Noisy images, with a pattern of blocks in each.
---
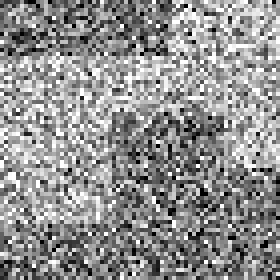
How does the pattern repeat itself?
no symmetry
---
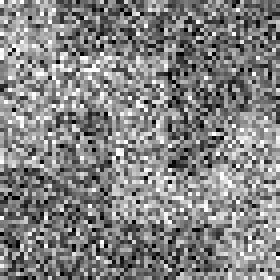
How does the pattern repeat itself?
the same after a half turn
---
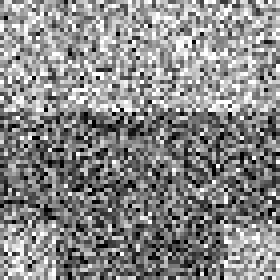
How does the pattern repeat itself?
left and right mirror each other
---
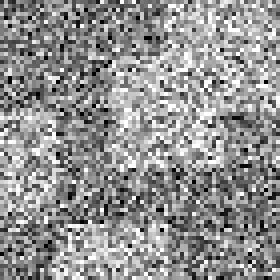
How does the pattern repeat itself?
mirrored about the diagonal from the bottom left
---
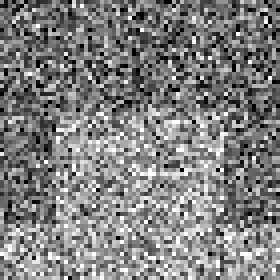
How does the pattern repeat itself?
left and right mirror each other
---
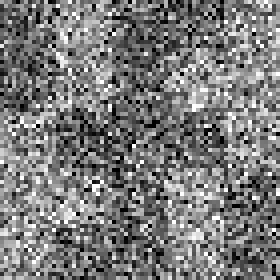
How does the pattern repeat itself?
the same after a half turn
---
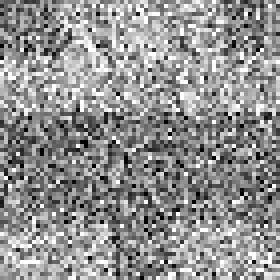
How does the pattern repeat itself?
left and right mirror each other
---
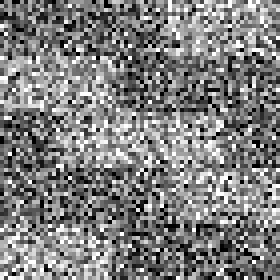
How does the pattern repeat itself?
the same after a half turn
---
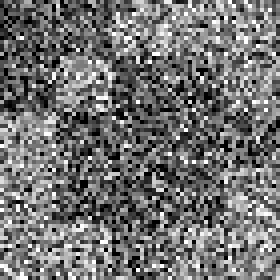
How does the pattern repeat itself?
mirrored about the diagonal from the top left
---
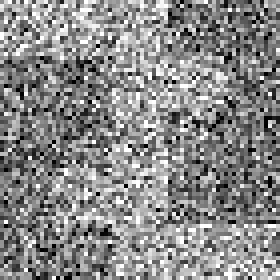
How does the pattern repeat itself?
the same after a half turn
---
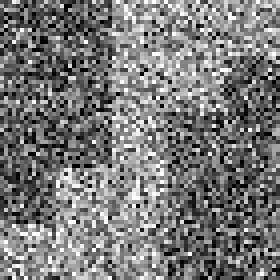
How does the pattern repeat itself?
the same after a half turn
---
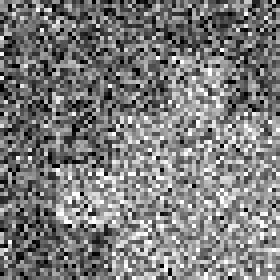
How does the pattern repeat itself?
mirrored about the diagonal from the top left
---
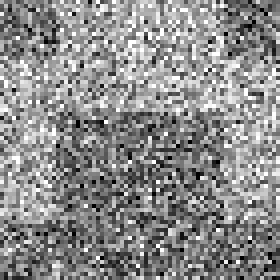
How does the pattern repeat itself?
left and right mirror each other
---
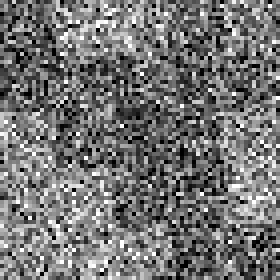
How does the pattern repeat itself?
mirrored about the diagonal from the bottom left
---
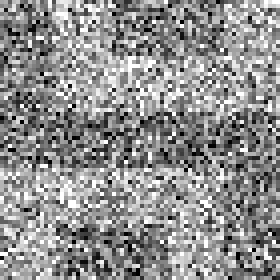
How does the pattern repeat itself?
the same after a half turn
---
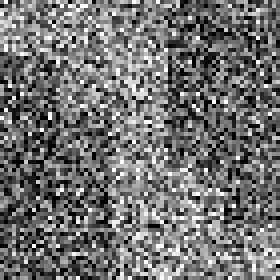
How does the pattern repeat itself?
the same after a half turn
